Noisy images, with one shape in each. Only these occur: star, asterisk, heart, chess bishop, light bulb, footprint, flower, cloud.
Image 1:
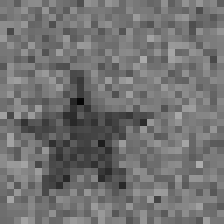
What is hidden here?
dark star
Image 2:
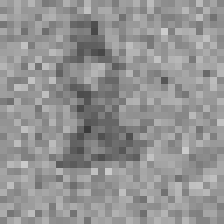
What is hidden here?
dark chess bishop
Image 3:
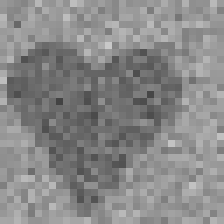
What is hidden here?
dark heart
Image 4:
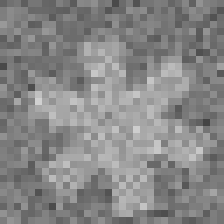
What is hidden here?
light asterisk
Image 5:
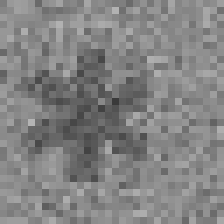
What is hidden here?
dark asterisk
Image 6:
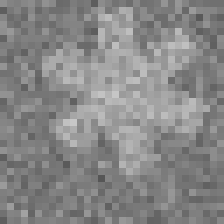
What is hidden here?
light asterisk
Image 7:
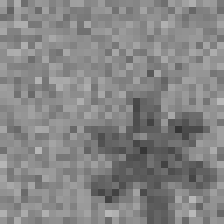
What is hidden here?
dark asterisk
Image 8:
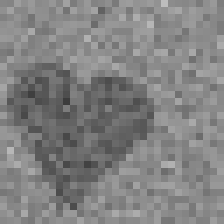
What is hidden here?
dark heart
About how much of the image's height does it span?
two thirds
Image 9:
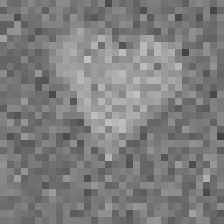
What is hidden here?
light heart
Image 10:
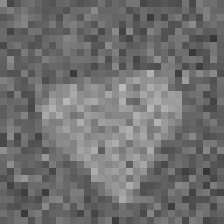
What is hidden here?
light heart
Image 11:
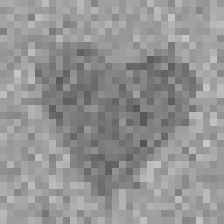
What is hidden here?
dark heart
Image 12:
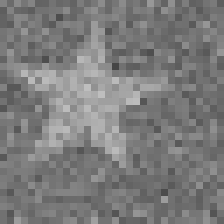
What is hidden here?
light star
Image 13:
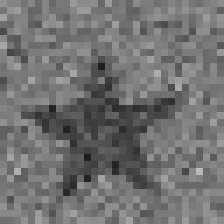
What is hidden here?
dark star
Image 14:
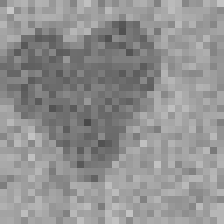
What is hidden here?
dark heart
